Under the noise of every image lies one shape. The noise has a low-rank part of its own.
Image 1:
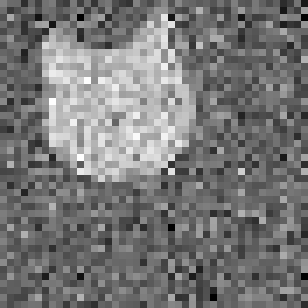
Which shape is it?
cat's head
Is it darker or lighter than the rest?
lighter
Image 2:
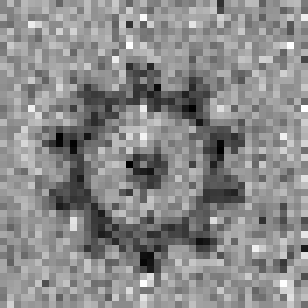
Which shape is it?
gear
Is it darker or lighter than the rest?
darker
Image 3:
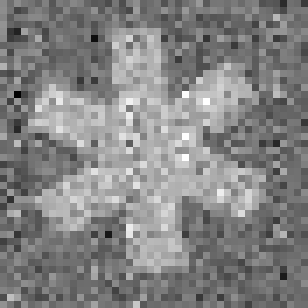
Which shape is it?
asterisk
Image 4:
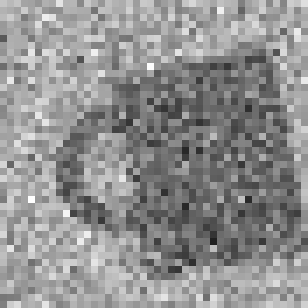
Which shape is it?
cup
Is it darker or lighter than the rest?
darker
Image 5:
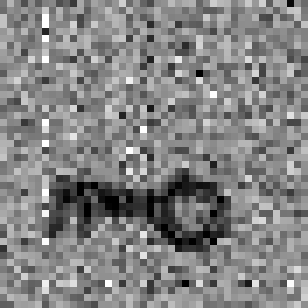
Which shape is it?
key
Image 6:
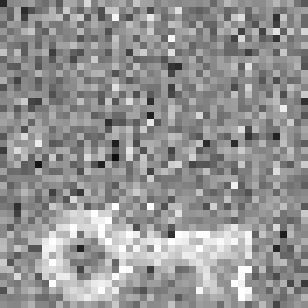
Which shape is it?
key
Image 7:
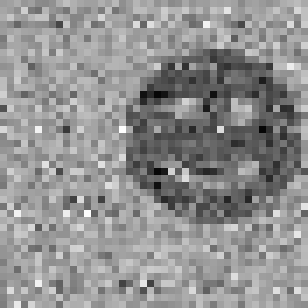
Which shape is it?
smiling face
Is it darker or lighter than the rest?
darker
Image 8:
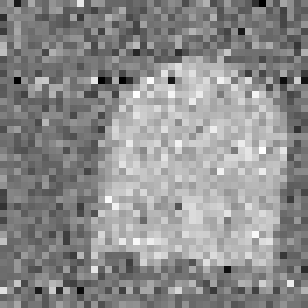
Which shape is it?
ghost
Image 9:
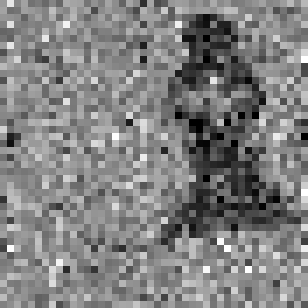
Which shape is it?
chess bishop
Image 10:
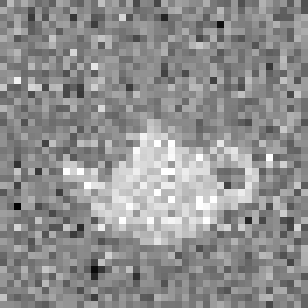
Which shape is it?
teapot
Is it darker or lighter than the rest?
lighter
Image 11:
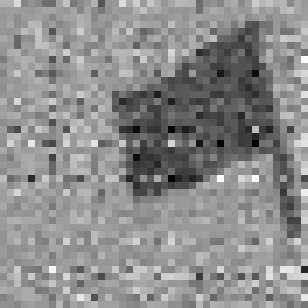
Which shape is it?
flag
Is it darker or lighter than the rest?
darker
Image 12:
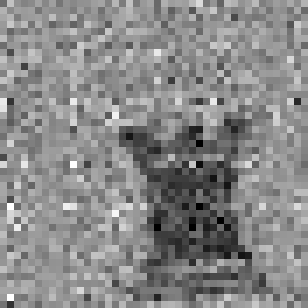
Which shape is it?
chess rook
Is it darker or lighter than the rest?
darker
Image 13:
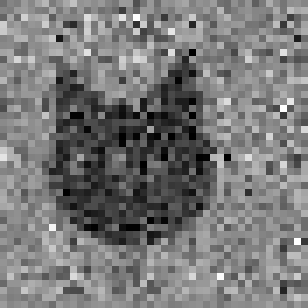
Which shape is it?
cat's head
